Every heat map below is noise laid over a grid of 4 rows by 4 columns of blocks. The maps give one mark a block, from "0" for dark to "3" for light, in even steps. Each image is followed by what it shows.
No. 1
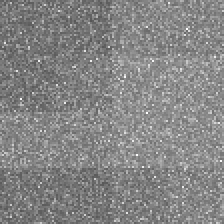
0 0 2 2
0 1 3 3
2 2 3 3
0 0 1 2
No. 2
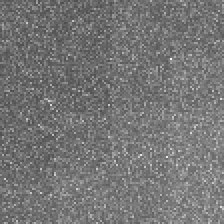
0 0 1 1
0 0 1 2
0 1 2 3
1 2 2 3
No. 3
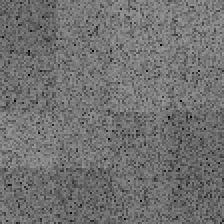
0 2 3 3
1 2 3 2
3 2 1 0
1 0 1 0
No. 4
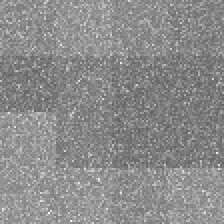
2 3 2 1
0 1 0 0
3 1 0 0
3 3 2 3
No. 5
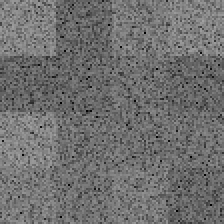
3 0 2 3
0 0 1 0
3 1 1 1
2 1 2 0
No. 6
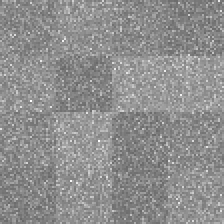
1 2 1 0
2 0 3 3
1 3 0 1
0 2 0 2
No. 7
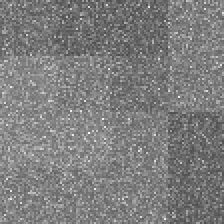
1 0 0 2
3 2 1 2
3 3 2 0
2 2 2 0
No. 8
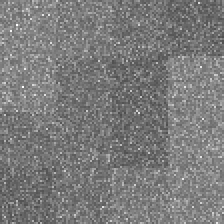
3 2 1 0
3 1 0 3
1 1 0 3
0 1 2 3
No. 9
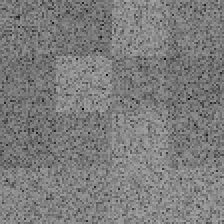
1 0 3 1
0 3 1 0
0 1 3 1
2 2 3 3
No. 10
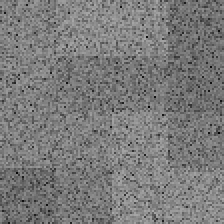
2 3 3 0
2 1 1 0
2 2 3 1
0 1 3 3
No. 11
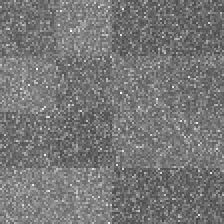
1 3 0 0
3 1 2 1
1 0 2 2
3 3 0 0
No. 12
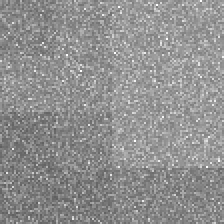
1 2 3 3
2 2 3 3
0 1 3 3
0 0 1 1
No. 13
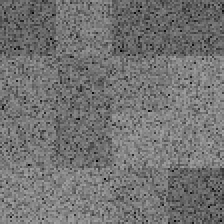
0 2 0 0
2 1 2 3
2 1 3 3
3 3 2 0
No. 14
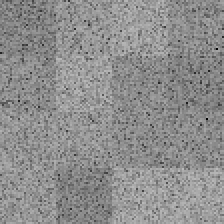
0 2 3 1
1 3 1 0
2 2 1 1
2 0 3 3
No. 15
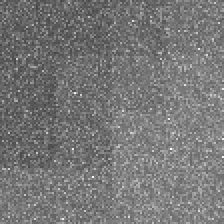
0 0 1 2
0 1 2 3
0 1 3 3
2 2 3 3
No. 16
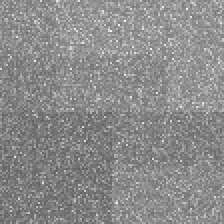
2 3 3 3
1 2 2 3
0 0 1 1
0 0 2 2
